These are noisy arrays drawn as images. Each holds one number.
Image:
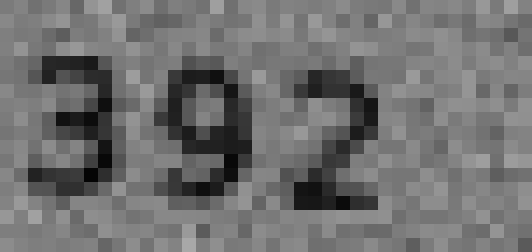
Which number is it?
392
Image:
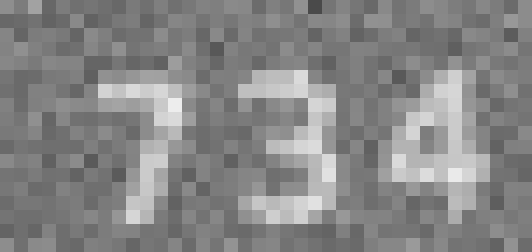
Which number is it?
734
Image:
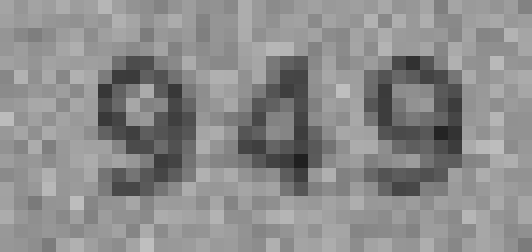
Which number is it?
949
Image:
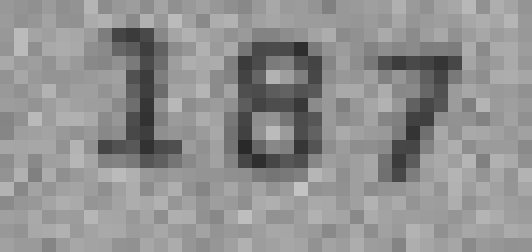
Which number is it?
187
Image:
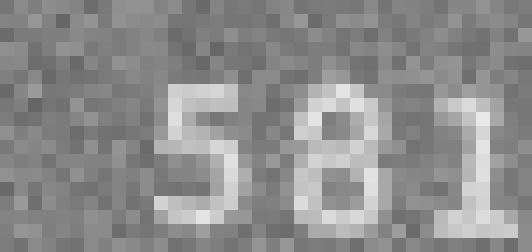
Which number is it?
581
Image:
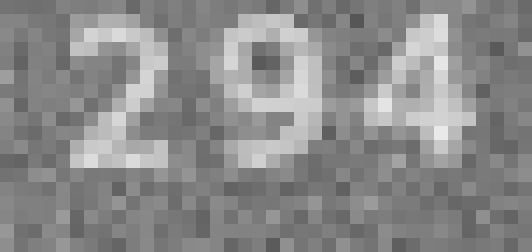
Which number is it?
294
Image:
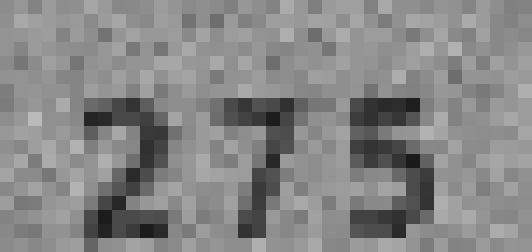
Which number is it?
275
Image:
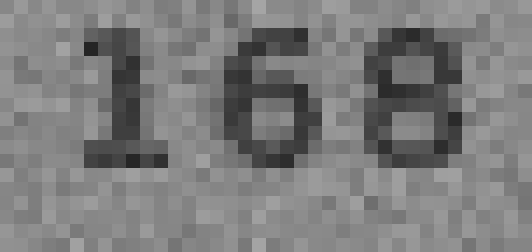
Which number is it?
168
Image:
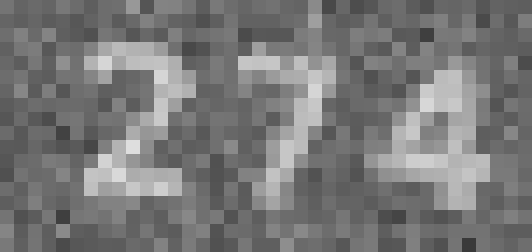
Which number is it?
274
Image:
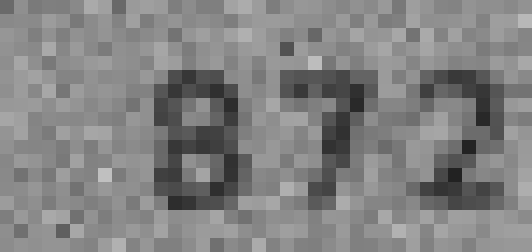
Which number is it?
872
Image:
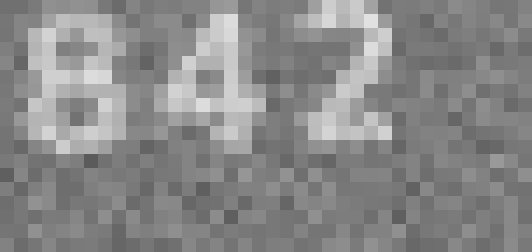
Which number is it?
842
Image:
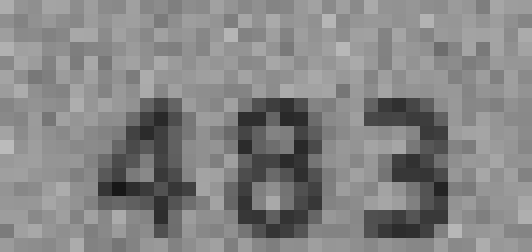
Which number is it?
483
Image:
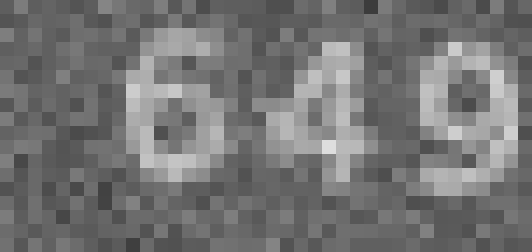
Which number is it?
649
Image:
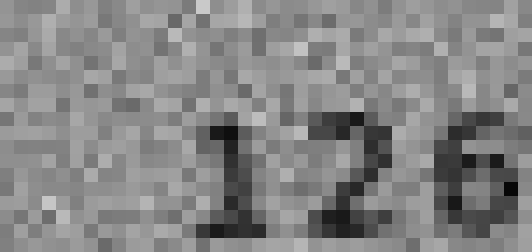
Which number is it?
126
